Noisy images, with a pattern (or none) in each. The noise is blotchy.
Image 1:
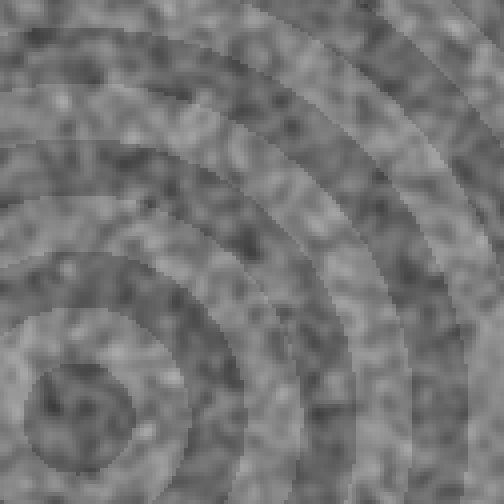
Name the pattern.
rings round one point
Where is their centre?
bottom left
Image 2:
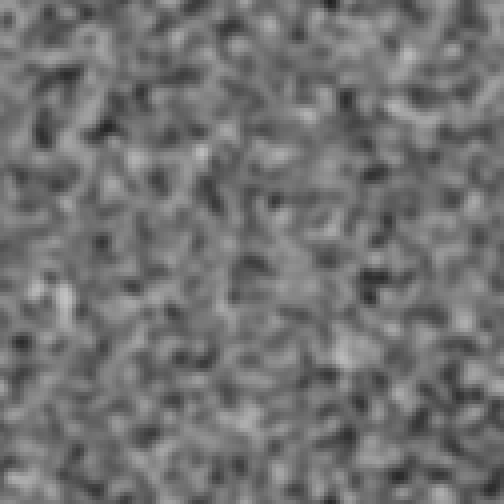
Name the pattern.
only noise
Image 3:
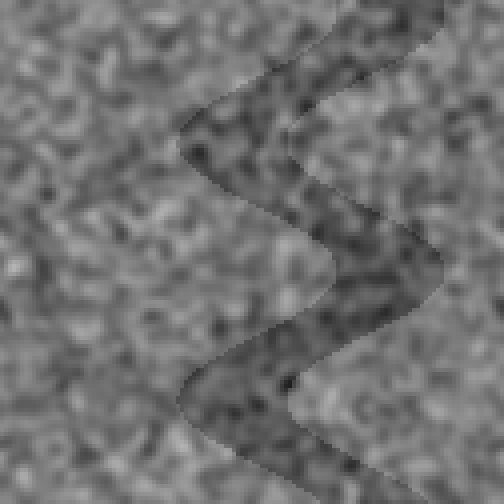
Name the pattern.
a wavy band
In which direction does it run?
top to bottom
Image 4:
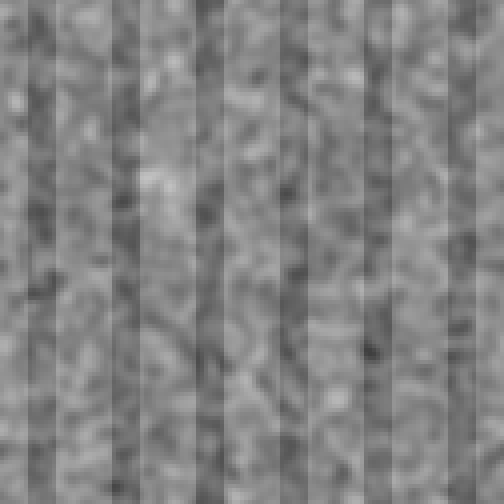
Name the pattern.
vertical stripes
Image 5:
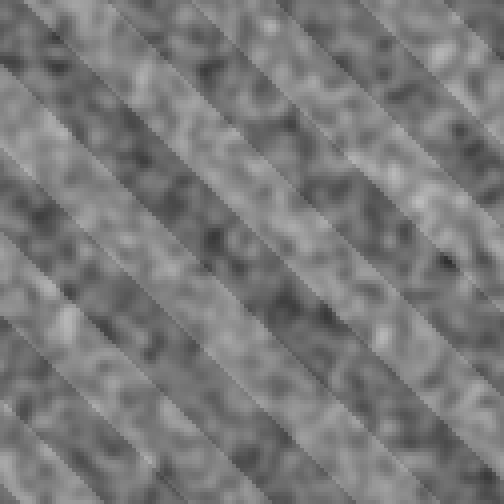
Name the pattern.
diagonal stripes
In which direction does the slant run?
top left to bottom right
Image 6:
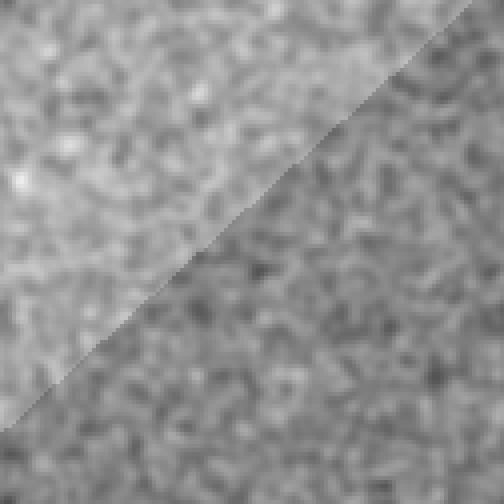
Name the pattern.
a sharp edge
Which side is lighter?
top left
